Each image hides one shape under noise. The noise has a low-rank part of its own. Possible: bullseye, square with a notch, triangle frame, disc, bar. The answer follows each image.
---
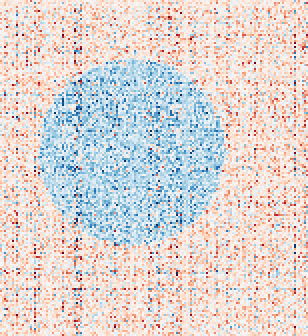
blue disc
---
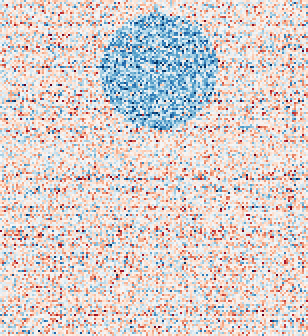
blue disc, top middle
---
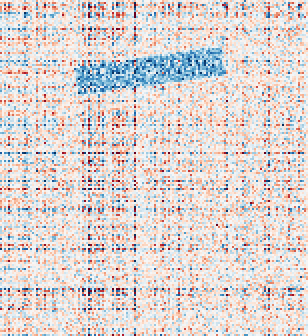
blue bar
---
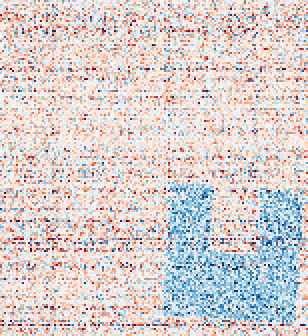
blue square with a notch
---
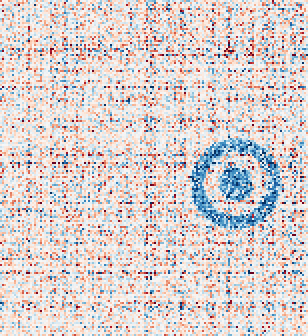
blue bullseye, middle right
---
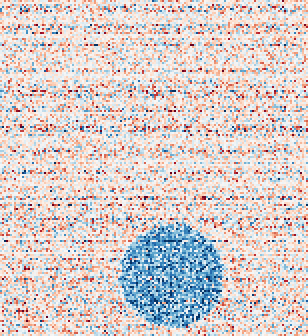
blue disc, bottom middle
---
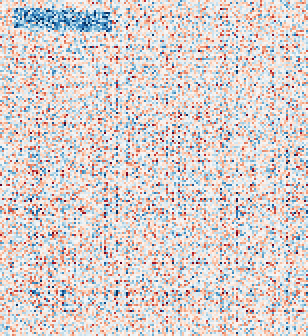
blue bar, top left
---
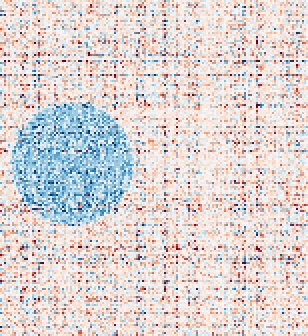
blue disc, middle left
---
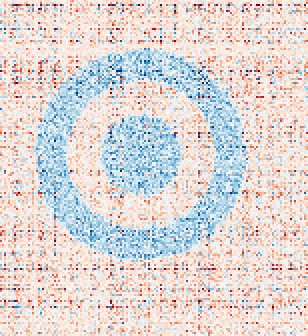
blue bullseye
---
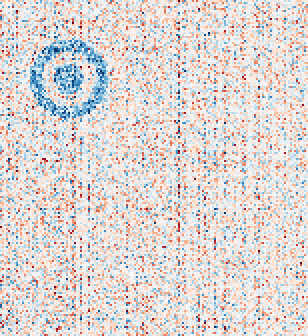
blue bullseye, top left
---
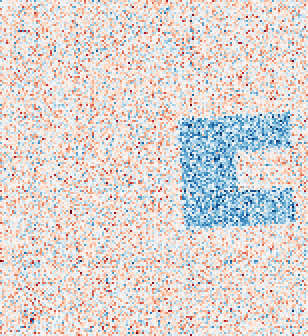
blue square with a notch, middle right
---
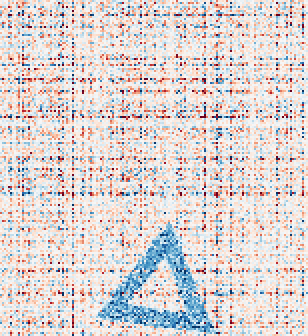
blue triangle frame, bottom middle
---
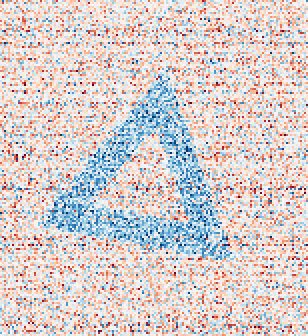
blue triangle frame
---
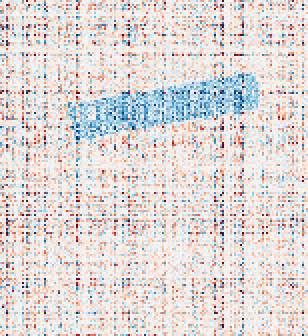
blue bar
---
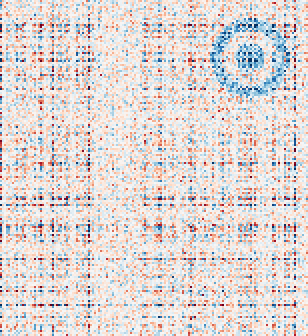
blue bullseye, top right
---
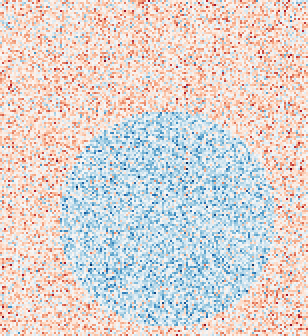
blue disc
